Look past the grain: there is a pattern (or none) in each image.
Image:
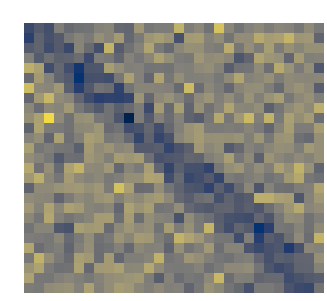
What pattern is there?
a diagonal band
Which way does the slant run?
top left to bottom right
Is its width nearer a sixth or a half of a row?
a sixth
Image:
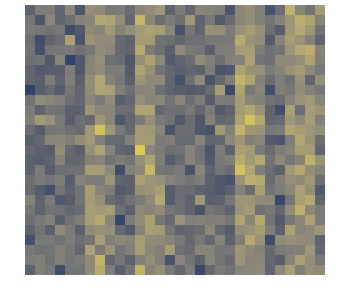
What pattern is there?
bands of columns
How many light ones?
4
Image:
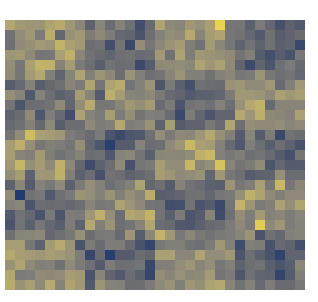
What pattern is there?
a checkerboard
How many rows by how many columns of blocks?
5 by 4
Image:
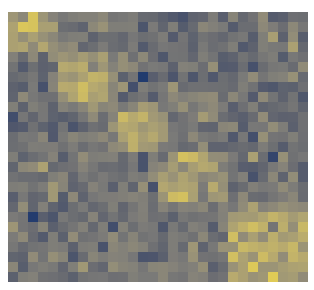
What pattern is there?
blocks along the diagonal
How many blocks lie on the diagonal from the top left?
5
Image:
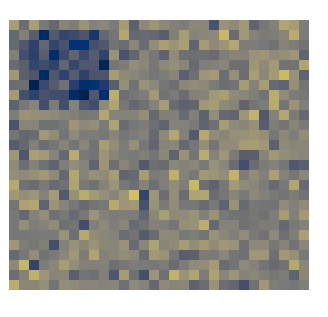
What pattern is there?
one block
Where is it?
top left
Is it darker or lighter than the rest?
darker
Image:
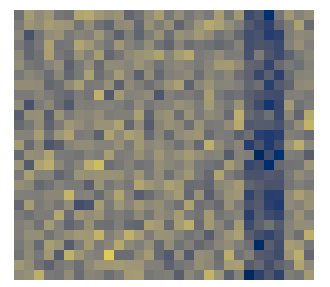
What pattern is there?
one band of columns
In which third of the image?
right
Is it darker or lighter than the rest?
darker
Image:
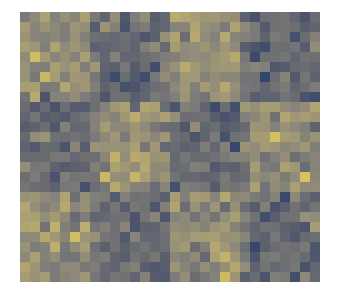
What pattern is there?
a checkerboard
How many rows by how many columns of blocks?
3 by 4
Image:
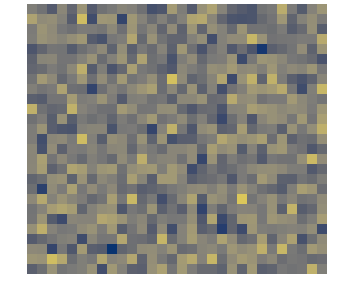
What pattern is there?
only noise
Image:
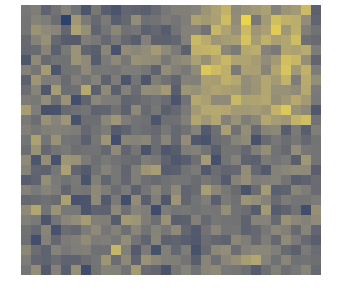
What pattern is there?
one block
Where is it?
top right
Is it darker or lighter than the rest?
lighter
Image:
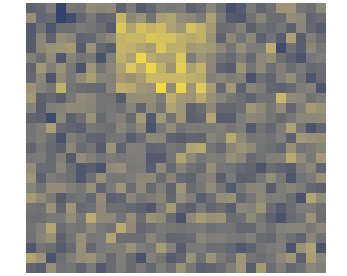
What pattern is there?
one block
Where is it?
top middle
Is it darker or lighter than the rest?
lighter
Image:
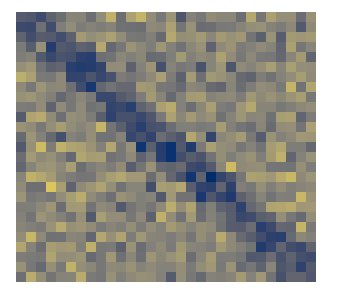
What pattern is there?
a diagonal band
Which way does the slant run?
top left to bottom right
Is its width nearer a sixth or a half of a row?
a sixth
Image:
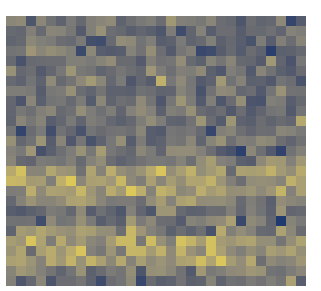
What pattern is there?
bands of rows
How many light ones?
2
